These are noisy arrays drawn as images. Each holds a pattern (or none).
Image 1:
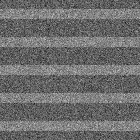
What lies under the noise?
horizontal stripes
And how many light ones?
5
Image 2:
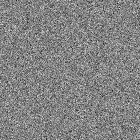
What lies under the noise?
only noise
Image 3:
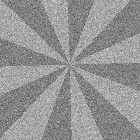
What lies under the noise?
spokes from one point
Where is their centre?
centre
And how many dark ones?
8
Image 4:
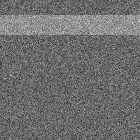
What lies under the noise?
one horizontal stripe
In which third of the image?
top
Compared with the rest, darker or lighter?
lighter
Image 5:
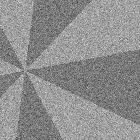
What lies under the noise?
spokes from one point
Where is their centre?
middle left
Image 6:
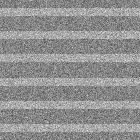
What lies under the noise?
horizontal stripes
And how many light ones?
6
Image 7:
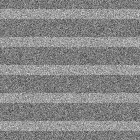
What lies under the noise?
horizontal stripes
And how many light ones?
5
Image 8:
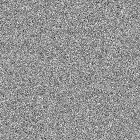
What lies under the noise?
only noise
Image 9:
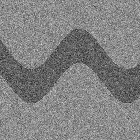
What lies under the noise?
a wavy band
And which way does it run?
left to right
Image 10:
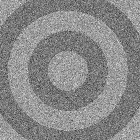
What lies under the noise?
rings round one point
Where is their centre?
centre
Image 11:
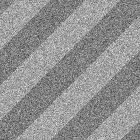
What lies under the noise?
diagonal stripes
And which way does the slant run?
bottom left to top right
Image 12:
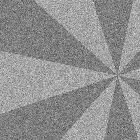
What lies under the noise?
spokes from one point
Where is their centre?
middle right
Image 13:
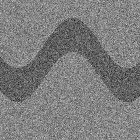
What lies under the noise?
a wavy band
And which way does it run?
left to right
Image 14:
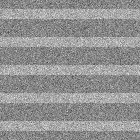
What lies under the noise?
horizontal stripes
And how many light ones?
5
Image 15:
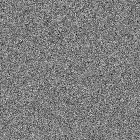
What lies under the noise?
only noise
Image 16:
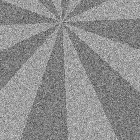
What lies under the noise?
spokes from one point
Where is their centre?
top middle
